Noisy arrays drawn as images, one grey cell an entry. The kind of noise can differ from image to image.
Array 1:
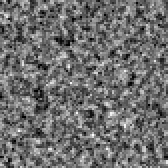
blotchy
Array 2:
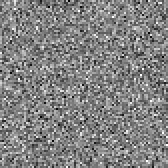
independent entries
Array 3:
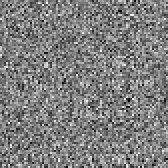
low rank plus noise
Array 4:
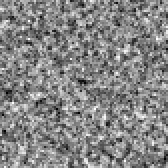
blotchy
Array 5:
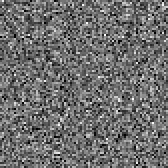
low rank plus noise
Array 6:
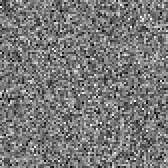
independent entries
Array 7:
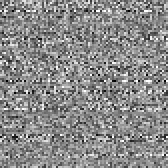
rows of uneven size
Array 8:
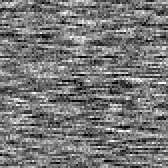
streaked along the rows
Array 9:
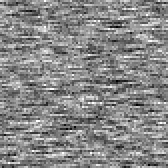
streaked along the rows
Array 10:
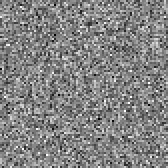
independent entries
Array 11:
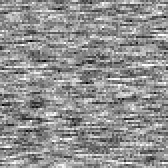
streaked along the rows
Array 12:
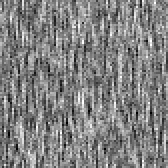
streaked along the columns
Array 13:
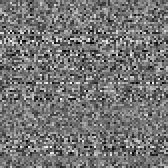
rows of uneven size
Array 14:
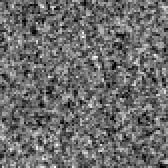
blotchy
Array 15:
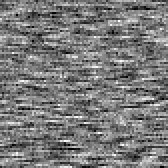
streaked along the rows
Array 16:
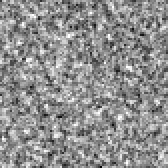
blotchy
